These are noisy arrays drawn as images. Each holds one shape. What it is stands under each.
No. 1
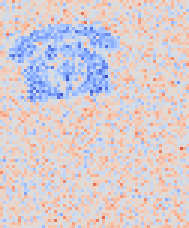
telephone
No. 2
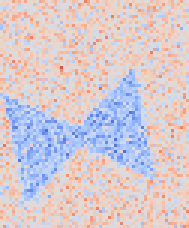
bow tie
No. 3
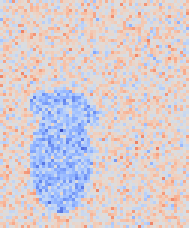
footprint
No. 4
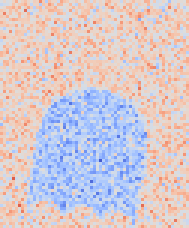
ghost
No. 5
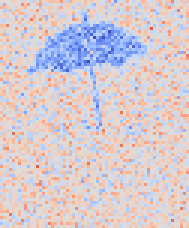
umbrella
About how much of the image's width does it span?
two thirds
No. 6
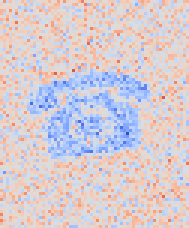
telephone
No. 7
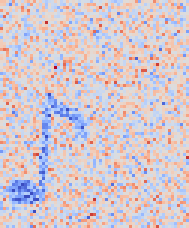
musical note
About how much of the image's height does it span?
half
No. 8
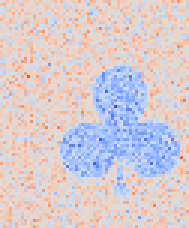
club
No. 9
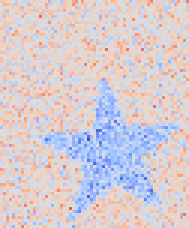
star
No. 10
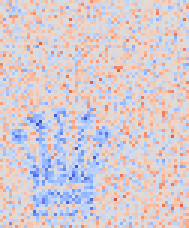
chess queen
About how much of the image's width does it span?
half
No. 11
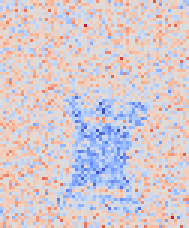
chess rook
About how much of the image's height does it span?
half
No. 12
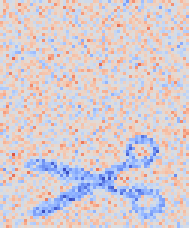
pair of scissors
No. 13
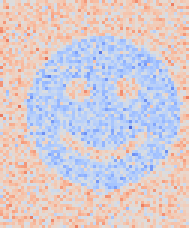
smiling face
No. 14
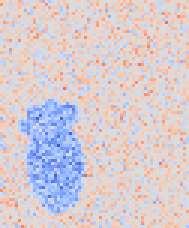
footprint
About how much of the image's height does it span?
half
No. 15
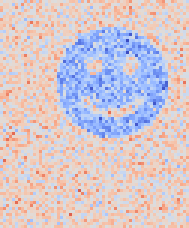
smiling face
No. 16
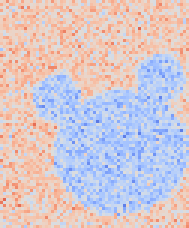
bear's head
